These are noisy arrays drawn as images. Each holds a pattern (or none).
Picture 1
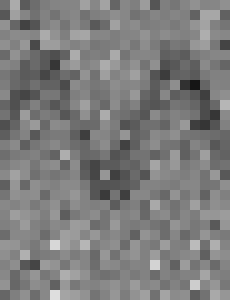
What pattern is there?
a wavy band
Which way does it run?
left to right
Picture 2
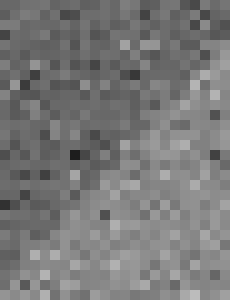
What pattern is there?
a sharp edge
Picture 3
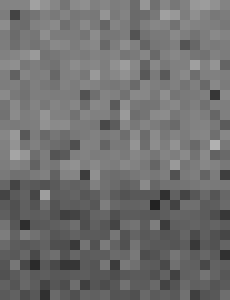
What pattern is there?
a sharp edge
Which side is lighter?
top
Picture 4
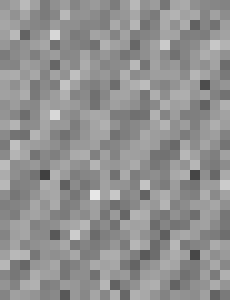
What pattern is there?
diagonal stripes
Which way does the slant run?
bottom left to top right
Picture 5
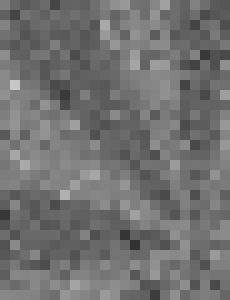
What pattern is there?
spokes from one point
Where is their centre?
bottom right
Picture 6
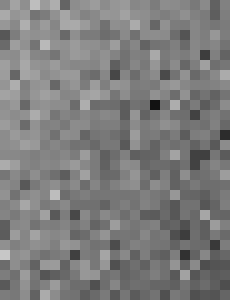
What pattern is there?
a smooth slope
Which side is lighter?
top left
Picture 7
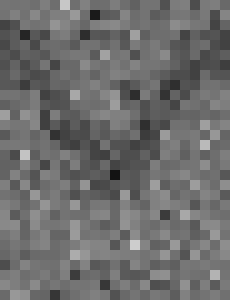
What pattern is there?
a wavy band
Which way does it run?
left to right
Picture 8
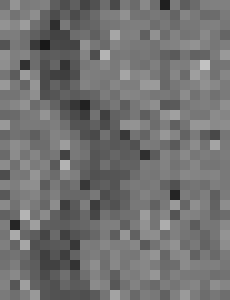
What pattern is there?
a wavy band
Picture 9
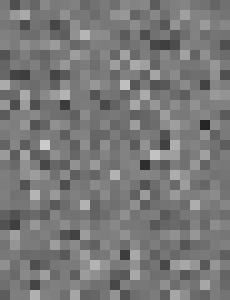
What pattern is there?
only noise
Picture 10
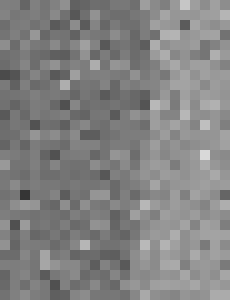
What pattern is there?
a sharp edge
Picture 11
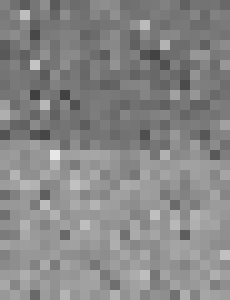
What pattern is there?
a sharp edge
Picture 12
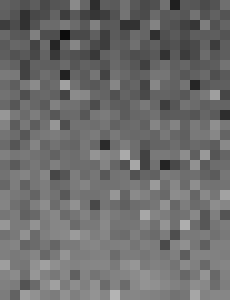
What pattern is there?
a smooth slope
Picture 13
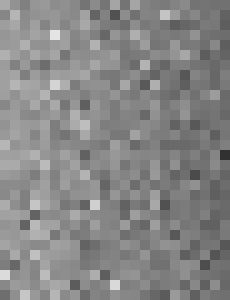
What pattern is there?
a smooth slope
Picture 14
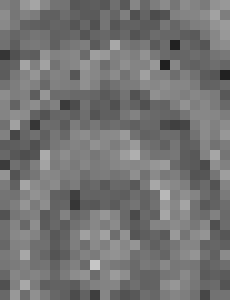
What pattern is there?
rings round one point
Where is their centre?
bottom middle
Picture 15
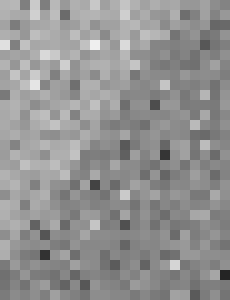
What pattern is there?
a sharp edge
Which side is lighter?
top left
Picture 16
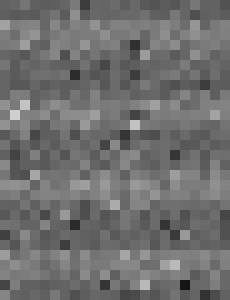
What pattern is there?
horizontal stripes
